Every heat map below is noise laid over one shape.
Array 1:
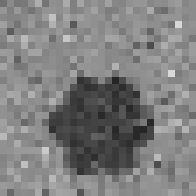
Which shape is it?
flower
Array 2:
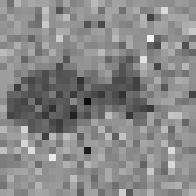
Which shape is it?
fish
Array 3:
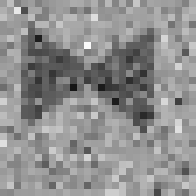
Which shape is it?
bow tie
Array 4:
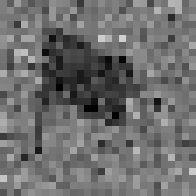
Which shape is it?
flag
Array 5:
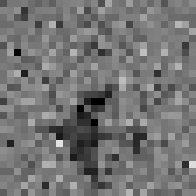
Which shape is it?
airplane
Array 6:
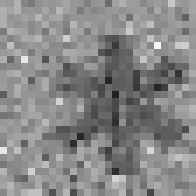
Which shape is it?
asterisk
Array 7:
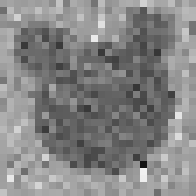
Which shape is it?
bear's head
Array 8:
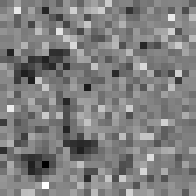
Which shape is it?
pair of musical notes
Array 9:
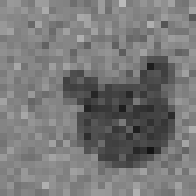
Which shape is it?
bear's head
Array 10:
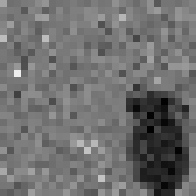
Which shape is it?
footprint
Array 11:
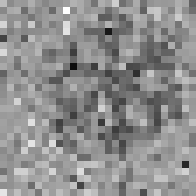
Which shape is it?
snowflake
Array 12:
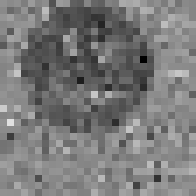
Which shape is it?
smiling face
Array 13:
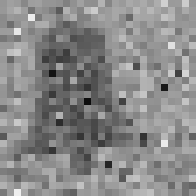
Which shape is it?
bell
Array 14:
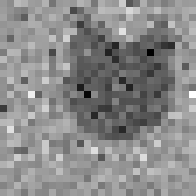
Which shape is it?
cat's head
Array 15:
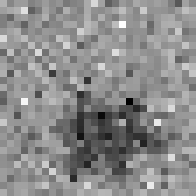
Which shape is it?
turtle
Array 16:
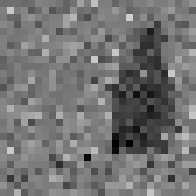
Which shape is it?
bottle
